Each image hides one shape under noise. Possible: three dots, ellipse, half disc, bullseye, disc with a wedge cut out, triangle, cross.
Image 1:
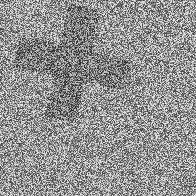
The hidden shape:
cross
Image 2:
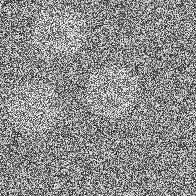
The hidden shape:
three dots
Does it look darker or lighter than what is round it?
lighter
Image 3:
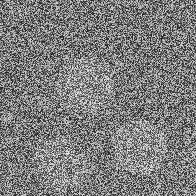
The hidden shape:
three dots
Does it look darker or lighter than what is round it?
lighter
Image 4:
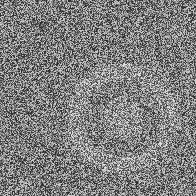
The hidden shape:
bullseye
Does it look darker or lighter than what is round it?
lighter
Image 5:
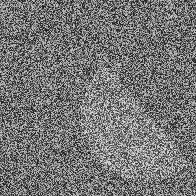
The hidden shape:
half disc
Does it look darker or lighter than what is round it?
lighter
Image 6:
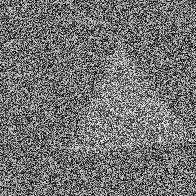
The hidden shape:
triangle
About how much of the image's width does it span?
two thirds
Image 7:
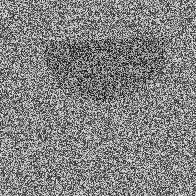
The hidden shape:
half disc
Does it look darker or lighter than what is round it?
darker
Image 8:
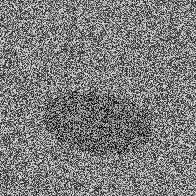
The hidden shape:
ellipse
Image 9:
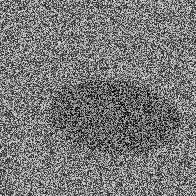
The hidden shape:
ellipse
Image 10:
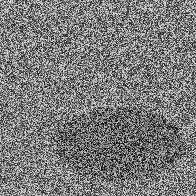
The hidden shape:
ellipse
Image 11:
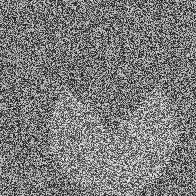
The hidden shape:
disc with a wedge cut out
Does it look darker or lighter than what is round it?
lighter
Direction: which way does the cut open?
up
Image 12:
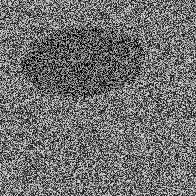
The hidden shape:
ellipse
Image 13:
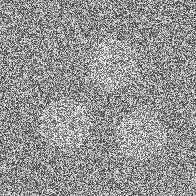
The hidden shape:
three dots
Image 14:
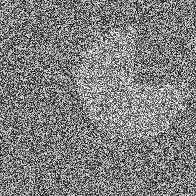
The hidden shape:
disc with a wedge cut out
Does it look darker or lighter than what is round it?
lighter
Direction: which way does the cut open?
up and right
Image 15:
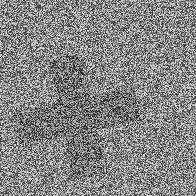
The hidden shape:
cross
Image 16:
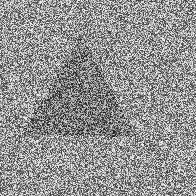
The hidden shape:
triangle
